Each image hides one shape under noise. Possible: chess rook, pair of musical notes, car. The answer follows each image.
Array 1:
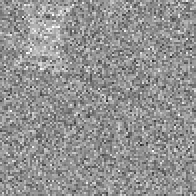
chess rook
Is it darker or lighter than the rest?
lighter
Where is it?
top left
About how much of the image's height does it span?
a third
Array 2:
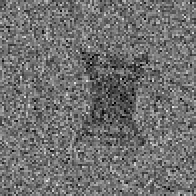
chess rook
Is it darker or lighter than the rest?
darker
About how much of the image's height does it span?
half
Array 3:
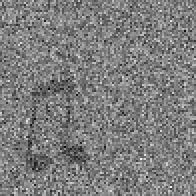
pair of musical notes
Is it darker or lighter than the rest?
darker
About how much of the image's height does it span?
half
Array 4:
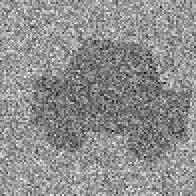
car
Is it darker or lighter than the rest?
darker
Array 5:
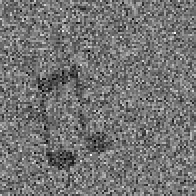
pair of musical notes
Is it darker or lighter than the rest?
darker
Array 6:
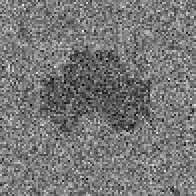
car
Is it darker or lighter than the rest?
darker
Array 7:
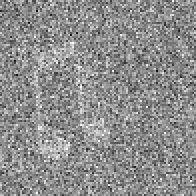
pair of musical notes
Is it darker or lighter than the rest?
lighter
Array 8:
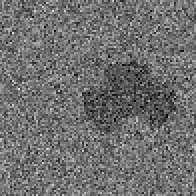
car
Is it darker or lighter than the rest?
darker
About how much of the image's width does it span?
half
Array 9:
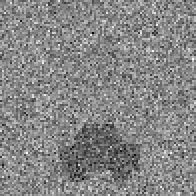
car
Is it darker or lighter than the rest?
darker
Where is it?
bottom middle
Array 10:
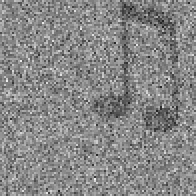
pair of musical notes
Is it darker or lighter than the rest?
darker
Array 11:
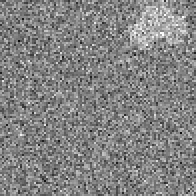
car
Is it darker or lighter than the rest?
lighter
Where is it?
top right
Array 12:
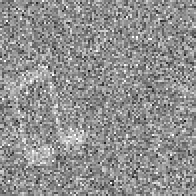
pair of musical notes
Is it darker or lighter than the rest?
lighter
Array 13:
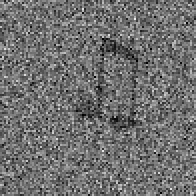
pair of musical notes
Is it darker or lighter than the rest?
darker
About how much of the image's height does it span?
half
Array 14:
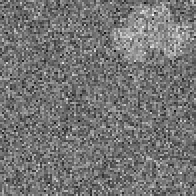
car
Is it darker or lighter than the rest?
lighter
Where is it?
top right
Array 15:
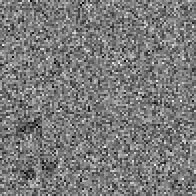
pair of musical notes
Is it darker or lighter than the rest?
darker
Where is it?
bottom left
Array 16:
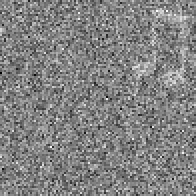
pair of musical notes
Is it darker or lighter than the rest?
lighter
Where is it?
top right
